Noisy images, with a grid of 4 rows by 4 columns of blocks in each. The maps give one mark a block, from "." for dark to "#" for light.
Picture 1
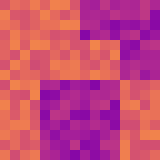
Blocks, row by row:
##..
###.
#..#
#..#
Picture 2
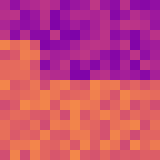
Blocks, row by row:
....
#...
####
####
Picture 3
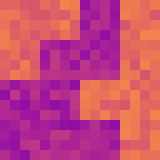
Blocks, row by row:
##.#
#..#
..##
...#
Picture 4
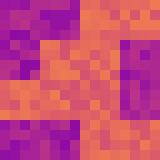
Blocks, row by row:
..##
.##.
###.
..##
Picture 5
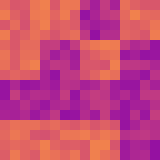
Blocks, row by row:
##.#
#.#.
....
###.
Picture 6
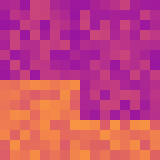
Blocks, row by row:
....
....
##..
####
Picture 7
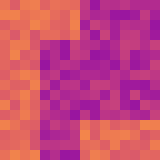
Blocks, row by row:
##..
#...
#...
#.##
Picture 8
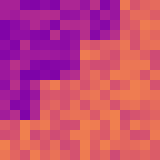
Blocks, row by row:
...#
..##
.###
####
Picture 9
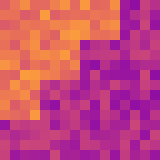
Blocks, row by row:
###.
##..
#...
....
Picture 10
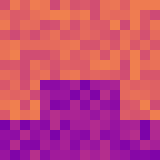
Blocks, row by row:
####
####
#..#
....
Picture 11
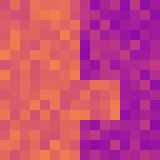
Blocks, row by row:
##..
##..
###.
##..
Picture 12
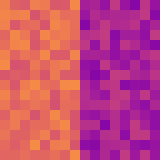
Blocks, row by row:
##..
##..
##..
##..
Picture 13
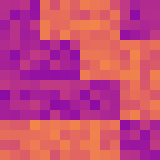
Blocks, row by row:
.##.
..##
...#
###.
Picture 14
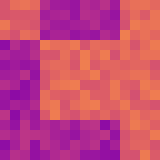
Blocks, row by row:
#..#
.###
.###
...#
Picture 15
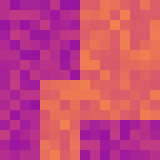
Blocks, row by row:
..##
..##
.###
.#..
